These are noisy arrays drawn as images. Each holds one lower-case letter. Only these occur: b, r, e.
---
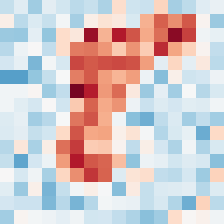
r
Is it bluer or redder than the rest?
redder
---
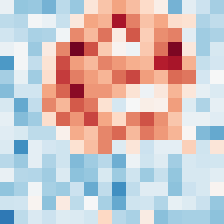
e
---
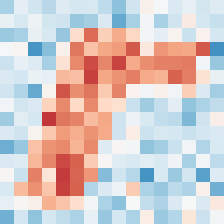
r
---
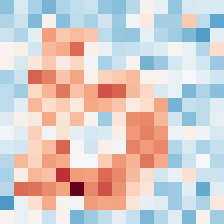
b
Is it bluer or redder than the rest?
redder
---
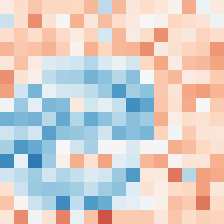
e
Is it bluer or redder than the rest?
bluer
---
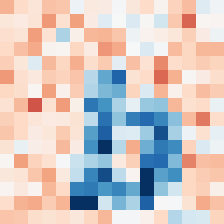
b
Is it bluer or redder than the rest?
bluer
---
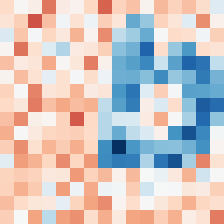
b
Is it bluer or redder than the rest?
bluer
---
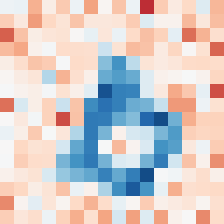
b
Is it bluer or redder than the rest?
bluer
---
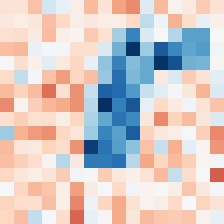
r
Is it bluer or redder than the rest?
bluer
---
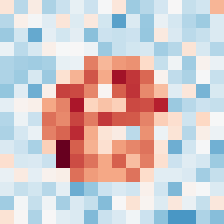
e
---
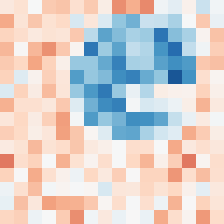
e
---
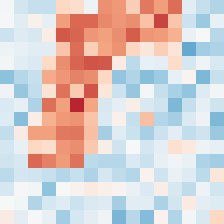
r
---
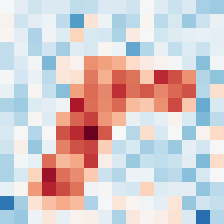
r
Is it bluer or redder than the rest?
redder
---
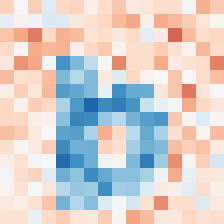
b
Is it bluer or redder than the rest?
bluer
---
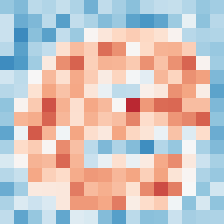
e
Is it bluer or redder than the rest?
redder
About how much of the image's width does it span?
nearly all
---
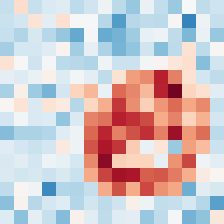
e
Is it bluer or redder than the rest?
redder
